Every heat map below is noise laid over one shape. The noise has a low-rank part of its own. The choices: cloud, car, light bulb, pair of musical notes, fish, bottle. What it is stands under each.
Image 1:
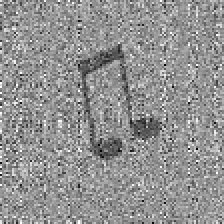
dark pair of musical notes
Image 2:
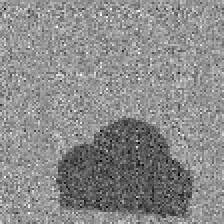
dark cloud
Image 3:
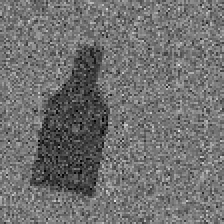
dark bottle
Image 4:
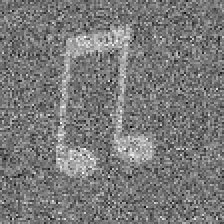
light pair of musical notes
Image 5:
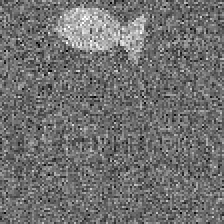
light fish, top middle
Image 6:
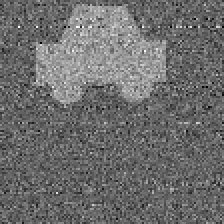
light car
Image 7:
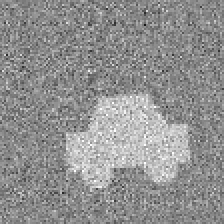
light car
